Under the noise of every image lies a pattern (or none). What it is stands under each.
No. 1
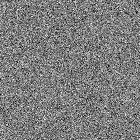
only noise
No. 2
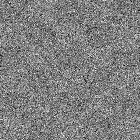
a checkerboard
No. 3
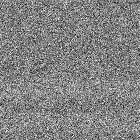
bands of rows
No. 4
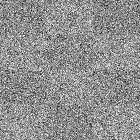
a checkerboard
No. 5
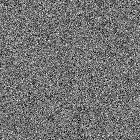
only noise
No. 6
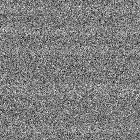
bands of rows
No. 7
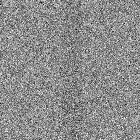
one band of columns
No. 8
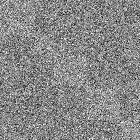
blocks along the diagonal
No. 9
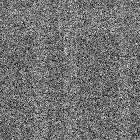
bands of rows crossing bands of columns
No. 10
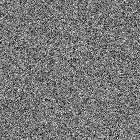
only noise
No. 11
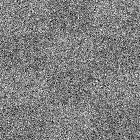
a checkerboard
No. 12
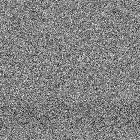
one band of rows
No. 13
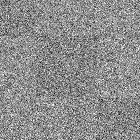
blocks along the diagonal
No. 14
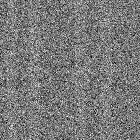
bands of columns
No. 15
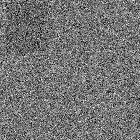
one block
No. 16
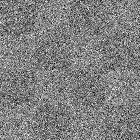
a checkerboard
